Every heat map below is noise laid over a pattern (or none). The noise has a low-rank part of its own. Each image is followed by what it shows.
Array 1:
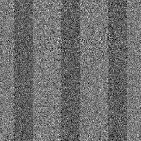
vertical stripes
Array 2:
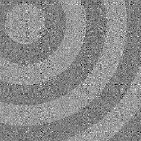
rings round one point
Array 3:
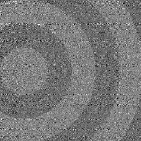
rings round one point
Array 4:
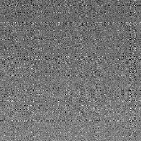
a smooth slope
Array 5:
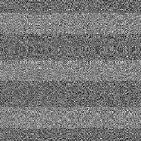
horizontal stripes
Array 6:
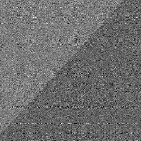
a sharp edge
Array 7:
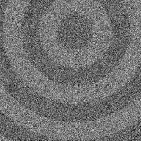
rings round one point
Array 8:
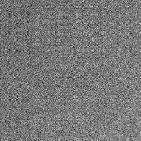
a smooth slope
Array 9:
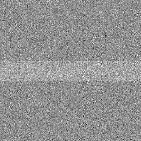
one horizontal stripe
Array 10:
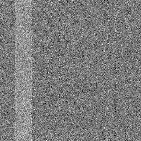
one vertical stripe
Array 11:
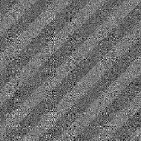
diagonal stripes
